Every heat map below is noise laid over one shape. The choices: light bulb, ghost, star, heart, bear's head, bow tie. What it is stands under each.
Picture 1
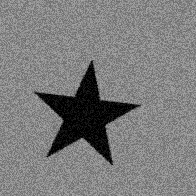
star
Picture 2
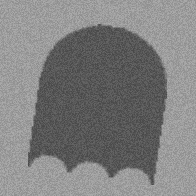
ghost
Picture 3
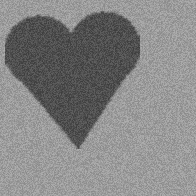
heart
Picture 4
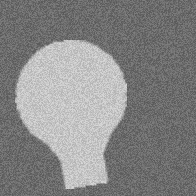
light bulb
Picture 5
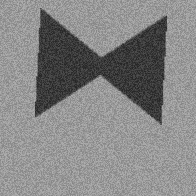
bow tie
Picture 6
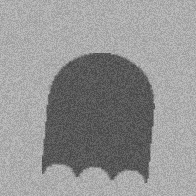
ghost
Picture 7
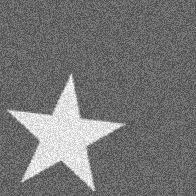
star
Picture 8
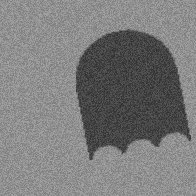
ghost
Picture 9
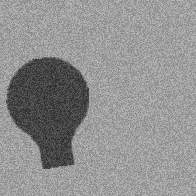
light bulb
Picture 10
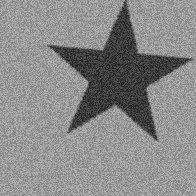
star
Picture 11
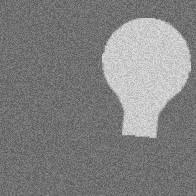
light bulb
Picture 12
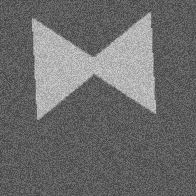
bow tie
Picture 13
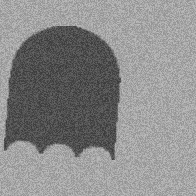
ghost
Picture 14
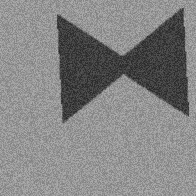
bow tie
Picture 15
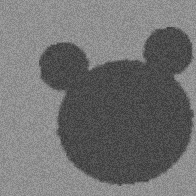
bear's head
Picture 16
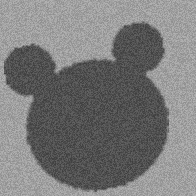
bear's head
